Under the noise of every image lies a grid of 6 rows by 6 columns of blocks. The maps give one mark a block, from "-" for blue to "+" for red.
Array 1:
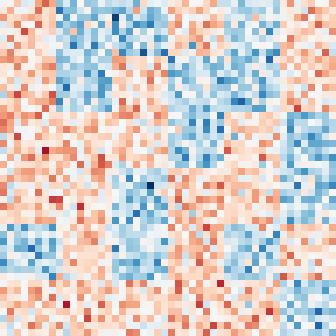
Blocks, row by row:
+ - - + - +
+ - + - - +
+ + + - + -
+ + - + + -
- + - + - +
+ + + + + -
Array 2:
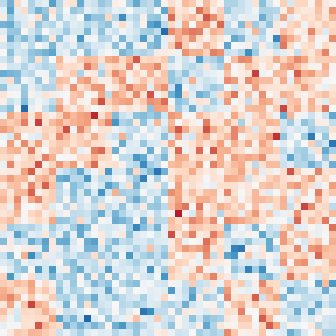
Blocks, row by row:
- - - + - +
- + + - + +
+ + - + + -
+ - - + + +
- - - + - +
+ - - - + -
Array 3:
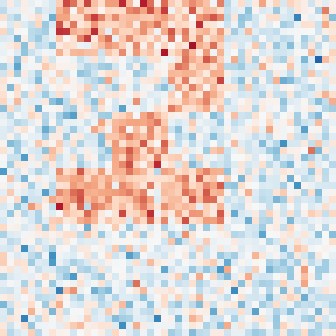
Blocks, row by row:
- + + + - -
- - - + - -
- - + - - -
- + + + - -
- - - - - -
- - - - - -
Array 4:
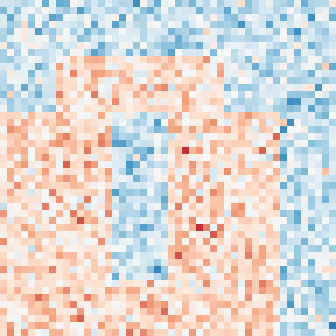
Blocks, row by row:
- - - - - -
- + + + - -
+ + - + + -
+ + - + + -
+ + - + + -
+ + + + + -
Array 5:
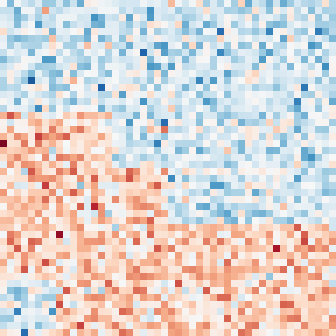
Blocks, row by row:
- - - - - -
- - - - - -
+ + - - - -
+ + + - - -
+ + + + + +
- + + + + +
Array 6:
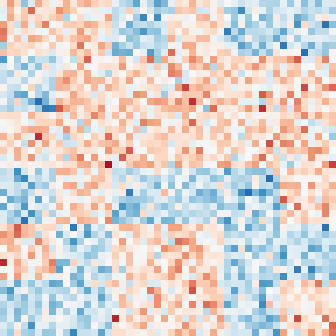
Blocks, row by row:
+ + - + - -
- + + + + +
+ + + + + +
- + - - - +
+ - + + - -
- - + + - +
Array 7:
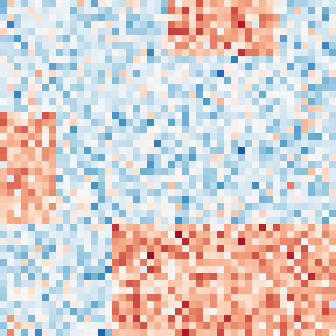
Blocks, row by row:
- - - + + -
- - - - - -
+ - - - - -
+ - - - - -
- - + + + +
- - + + + +
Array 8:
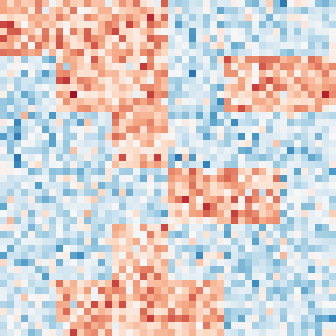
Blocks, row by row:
+ + + - - -
- + + - + +
- - + - - -
- - - + + -
- - + - - -
- + + + - -
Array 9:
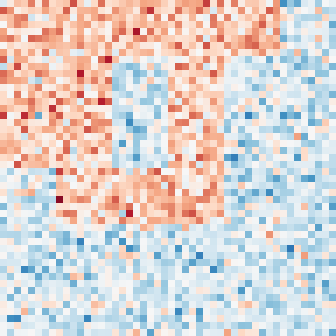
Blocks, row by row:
+ + + + + -
+ + - + - -
+ + - + - -
- + + + - -
- - - - - -
- - - - - -
